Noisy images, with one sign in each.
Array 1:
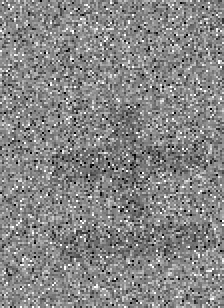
plus-minus sign
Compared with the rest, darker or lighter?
darker
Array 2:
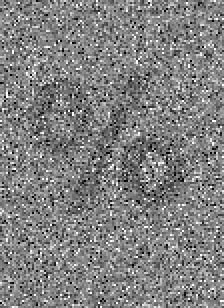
percent sign
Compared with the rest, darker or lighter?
darker
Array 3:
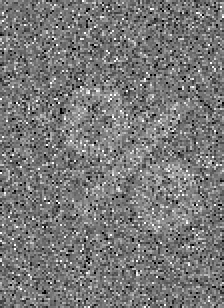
percent sign
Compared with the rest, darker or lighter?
lighter
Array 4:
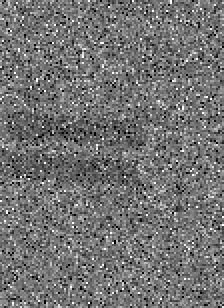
equals sign
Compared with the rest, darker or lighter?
darker
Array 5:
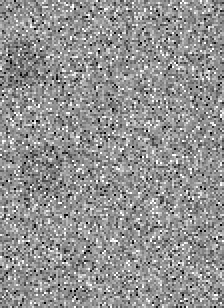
colon
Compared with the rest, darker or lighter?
darker
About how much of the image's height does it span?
half
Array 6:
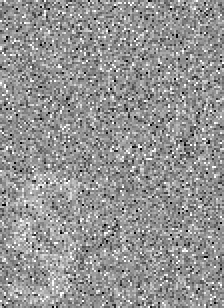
section sign
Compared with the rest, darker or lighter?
lighter
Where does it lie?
bottom left
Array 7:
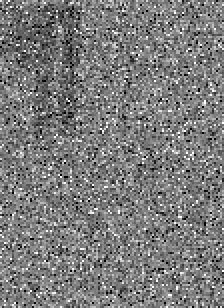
pilcrow
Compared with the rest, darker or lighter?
darker
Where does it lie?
top left
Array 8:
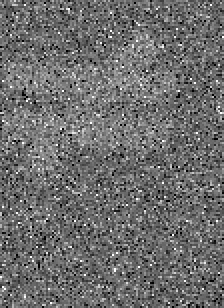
not-equal sign
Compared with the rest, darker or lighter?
lighter
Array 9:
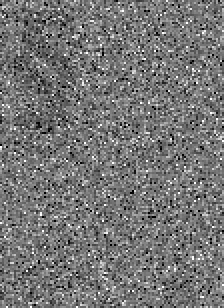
section sign
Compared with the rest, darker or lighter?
darker
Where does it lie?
top left
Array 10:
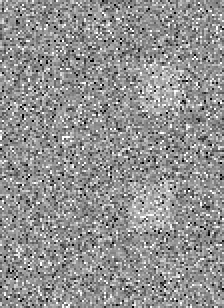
colon
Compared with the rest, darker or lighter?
lighter
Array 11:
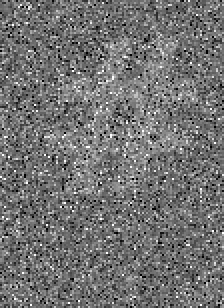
hash sign
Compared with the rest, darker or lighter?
lighter
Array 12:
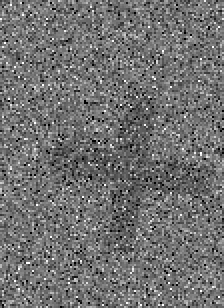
plus sign
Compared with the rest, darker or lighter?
darker
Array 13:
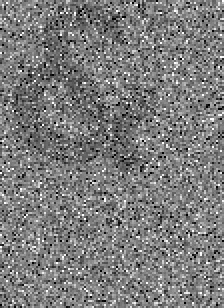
ampersand
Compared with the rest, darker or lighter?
darker
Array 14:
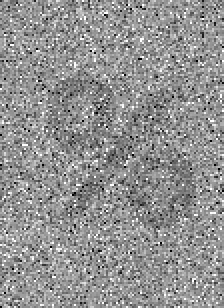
percent sign
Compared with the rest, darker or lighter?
darker
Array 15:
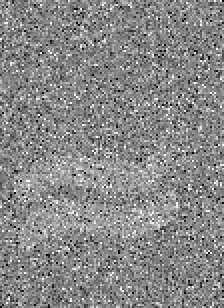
approximately sign
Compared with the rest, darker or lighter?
lighter
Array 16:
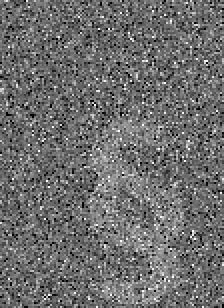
section sign
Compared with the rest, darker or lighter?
lighter
